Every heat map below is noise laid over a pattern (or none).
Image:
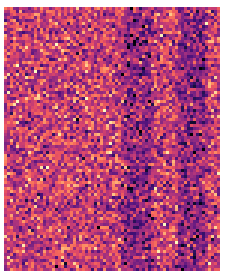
bands of columns
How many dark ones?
2
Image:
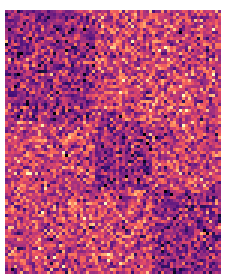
blocks along the diagonal
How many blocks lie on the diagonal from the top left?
3
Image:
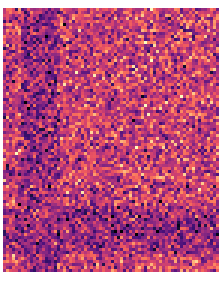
bands of rows crossing bands of columns
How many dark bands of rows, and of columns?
1 and 1
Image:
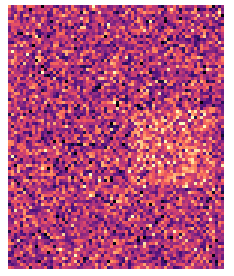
one block
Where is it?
middle right
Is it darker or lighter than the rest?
lighter
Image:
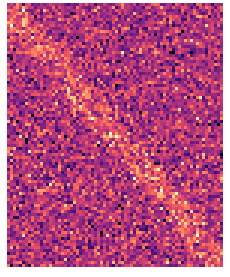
a diagonal band
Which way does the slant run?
top left to bottom right
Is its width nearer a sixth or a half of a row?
a sixth
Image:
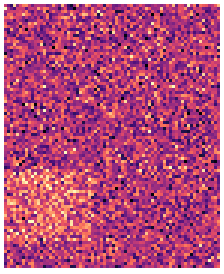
one block
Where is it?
bottom left
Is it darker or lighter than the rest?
lighter
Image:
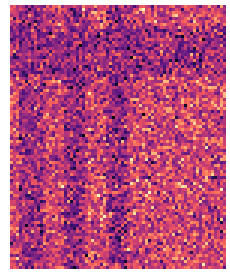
bands of rows crossing bands of columns
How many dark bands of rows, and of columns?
1 and 3
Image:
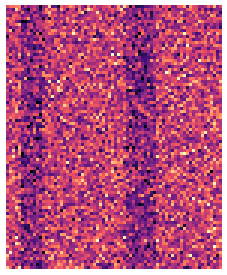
bands of columns
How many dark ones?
2
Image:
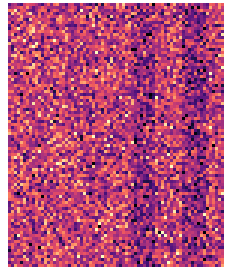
bands of columns
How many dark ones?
2
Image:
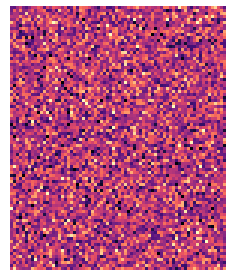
only noise
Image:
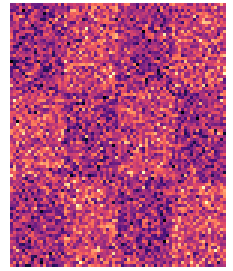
a checkerboard
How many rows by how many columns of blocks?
3 by 4
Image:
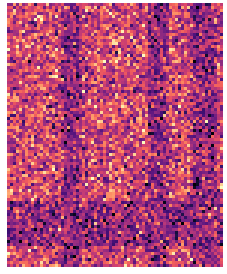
bands of rows crossing bands of columns
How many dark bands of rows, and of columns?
1 and 3
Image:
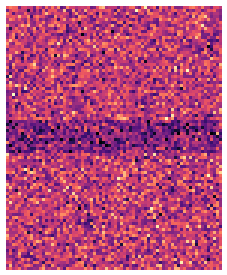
one band of rows
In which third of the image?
middle
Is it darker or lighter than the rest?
darker
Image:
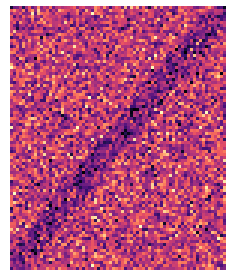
a diagonal band
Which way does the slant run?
bottom left to top right
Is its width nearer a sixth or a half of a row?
a sixth
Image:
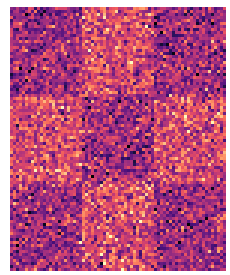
a checkerboard
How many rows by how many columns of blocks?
3 by 3
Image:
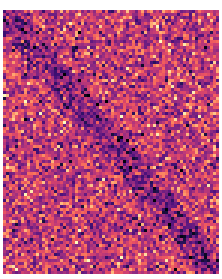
a diagonal band
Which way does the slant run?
top left to bottom right
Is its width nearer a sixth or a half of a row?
a sixth
